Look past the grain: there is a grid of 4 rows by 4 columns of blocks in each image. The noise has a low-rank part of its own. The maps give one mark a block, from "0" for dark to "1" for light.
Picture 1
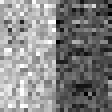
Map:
1 1 0 0
1 1 0 0
1 1 0 0
1 1 0 0
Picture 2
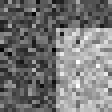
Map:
0 0 0 0
0 0 1 1
0 0 1 1
0 0 1 1
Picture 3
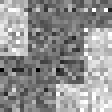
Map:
1 0 0 0
1 0 0 1
0 0 0 1
0 0 1 1
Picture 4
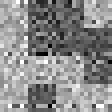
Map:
1 0 0 1
1 0 0 0
1 1 1 0
1 0 1 1
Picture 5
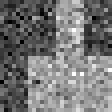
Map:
0 0 1 0
0 0 1 0
0 1 1 1
0 1 1 1
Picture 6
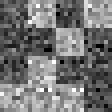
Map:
0 1 0 1
0 0 1 0
0 1 0 0
1 1 1 0
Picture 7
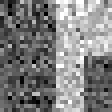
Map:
0 0 1 1
0 0 1 1
0 0 1 0
0 0 1 0
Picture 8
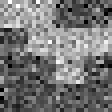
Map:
1 1 0 0
0 1 1 1
0 0 1 0
0 0 0 0
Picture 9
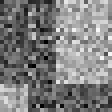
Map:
0 0 1 1
0 0 1 1
0 0 1 1
1 0 0 0
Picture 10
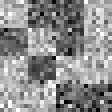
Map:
1 0 0 1
0 1 0 1
1 0 1 1
1 1 0 0
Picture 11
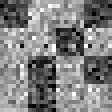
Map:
0 1 1 0
1 1 0 1
1 0 1 0
1 0 1 1
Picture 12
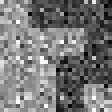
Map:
1 0 0 0
1 1 1 0
1 1 0 0
1 1 0 1
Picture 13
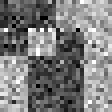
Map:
0 0 1 1
0 1 0 1
1 0 0 1
1 0 0 1
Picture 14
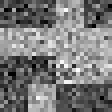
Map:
0 0 1 0
1 1 1 1
0 0 1 1
0 1 0 0
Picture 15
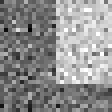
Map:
0 0 1 1
0 0 1 1
0 0 1 1
0 0 0 0
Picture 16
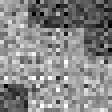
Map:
1 0 0 0
1 1 1 0
1 1 1 1
0 1 1 1
